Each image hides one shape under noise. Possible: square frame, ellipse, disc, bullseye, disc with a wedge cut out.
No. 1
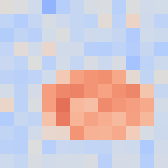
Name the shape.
ellipse
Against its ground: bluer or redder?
redder
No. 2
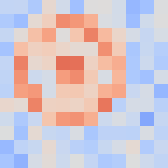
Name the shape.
bullseye
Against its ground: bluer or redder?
redder
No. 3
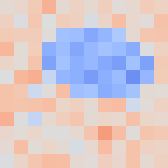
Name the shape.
ellipse
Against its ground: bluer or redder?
bluer
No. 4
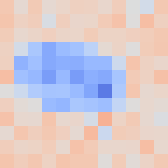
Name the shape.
ellipse
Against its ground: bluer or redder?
bluer
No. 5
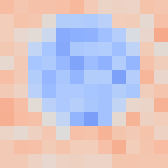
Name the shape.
disc
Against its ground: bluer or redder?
bluer
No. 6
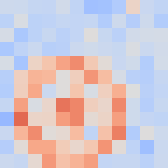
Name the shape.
bullseye
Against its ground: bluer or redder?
redder
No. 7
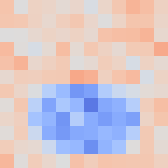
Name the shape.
ellipse
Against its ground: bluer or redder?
bluer
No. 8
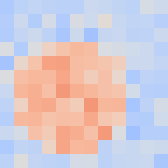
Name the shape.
disc
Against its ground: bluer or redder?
redder
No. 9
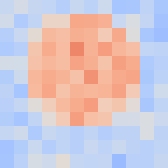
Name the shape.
disc
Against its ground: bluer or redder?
redder
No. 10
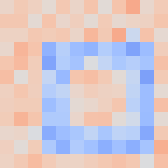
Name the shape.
square frame
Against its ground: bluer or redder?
bluer
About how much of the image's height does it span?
two thirds
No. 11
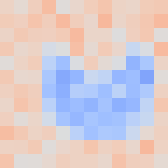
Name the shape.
disc with a wedge cut out
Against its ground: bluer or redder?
bluer
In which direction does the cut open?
up
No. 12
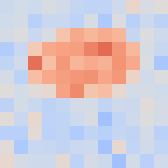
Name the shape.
ellipse
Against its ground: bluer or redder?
redder
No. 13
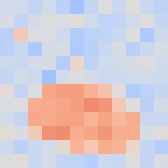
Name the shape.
ellipse
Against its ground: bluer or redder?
redder
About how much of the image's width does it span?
two thirds
